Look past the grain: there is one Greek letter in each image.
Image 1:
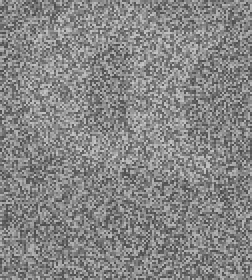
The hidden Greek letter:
alpha
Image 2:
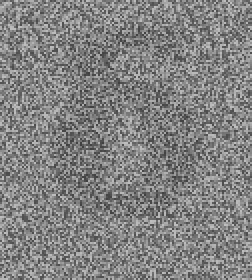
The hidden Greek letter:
delta
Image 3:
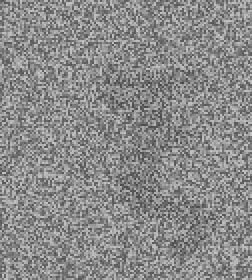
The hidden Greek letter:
xi
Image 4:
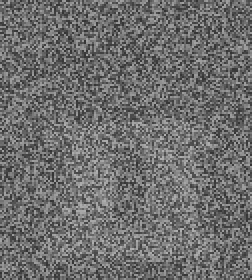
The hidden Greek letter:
pi
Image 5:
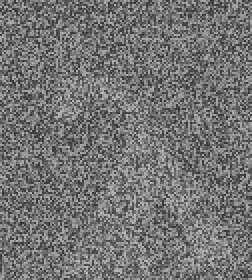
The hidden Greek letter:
lambda
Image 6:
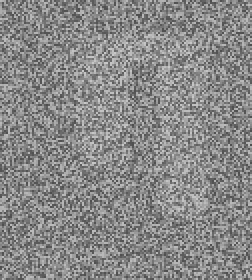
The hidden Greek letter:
eta
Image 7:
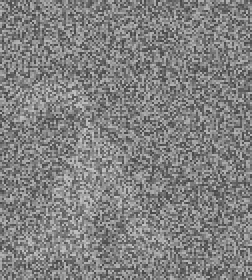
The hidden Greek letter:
lambda
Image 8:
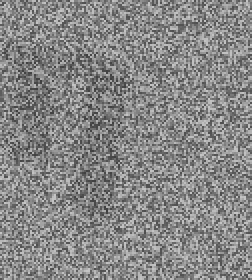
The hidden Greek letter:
eta
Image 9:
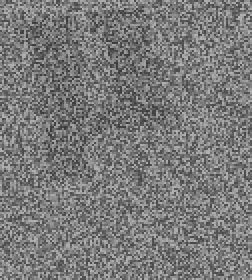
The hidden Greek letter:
mu
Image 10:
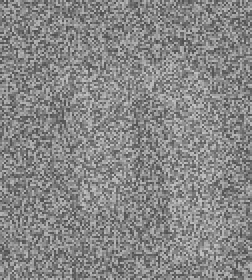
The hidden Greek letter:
eta
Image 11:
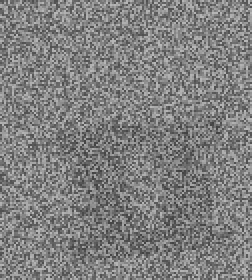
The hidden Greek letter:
pi
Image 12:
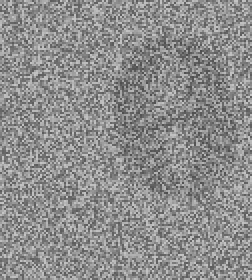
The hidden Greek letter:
theta
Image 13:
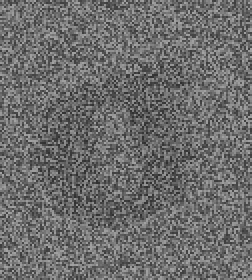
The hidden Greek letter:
sigma
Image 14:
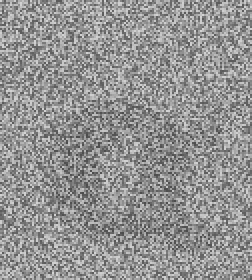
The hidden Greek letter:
alpha
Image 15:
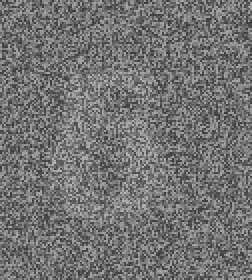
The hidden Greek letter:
delta
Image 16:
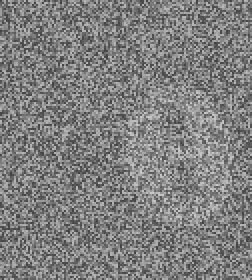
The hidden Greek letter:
theta
